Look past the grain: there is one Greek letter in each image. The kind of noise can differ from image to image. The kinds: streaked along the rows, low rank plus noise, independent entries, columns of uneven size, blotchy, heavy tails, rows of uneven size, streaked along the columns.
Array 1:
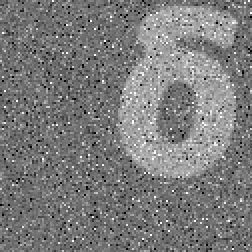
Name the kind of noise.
heavy tails
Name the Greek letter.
delta
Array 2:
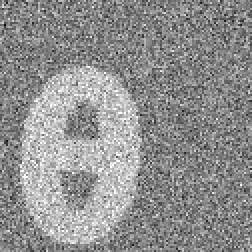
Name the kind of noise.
independent entries
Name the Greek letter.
theta
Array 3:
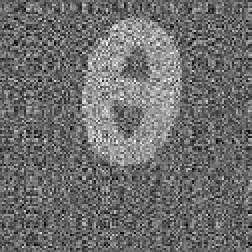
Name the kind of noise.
low rank plus noise
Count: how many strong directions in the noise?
three or four
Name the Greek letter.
theta
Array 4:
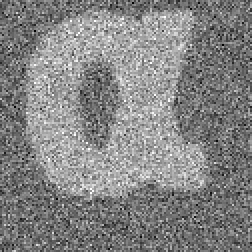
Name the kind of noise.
independent entries
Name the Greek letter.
alpha
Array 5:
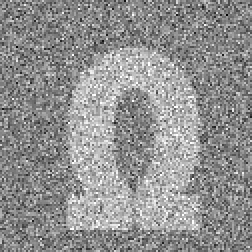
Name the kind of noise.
independent entries
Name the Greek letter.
omega
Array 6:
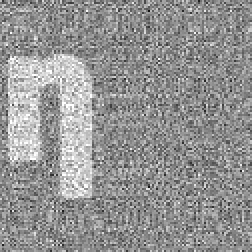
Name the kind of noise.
low rank plus noise
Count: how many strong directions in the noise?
three or four
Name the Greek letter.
eta
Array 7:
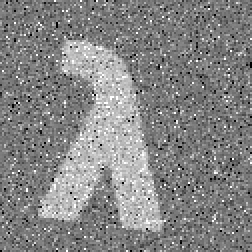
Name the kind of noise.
heavy tails
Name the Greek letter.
lambda
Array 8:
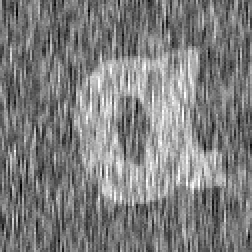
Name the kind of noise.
streaked along the columns
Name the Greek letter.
alpha
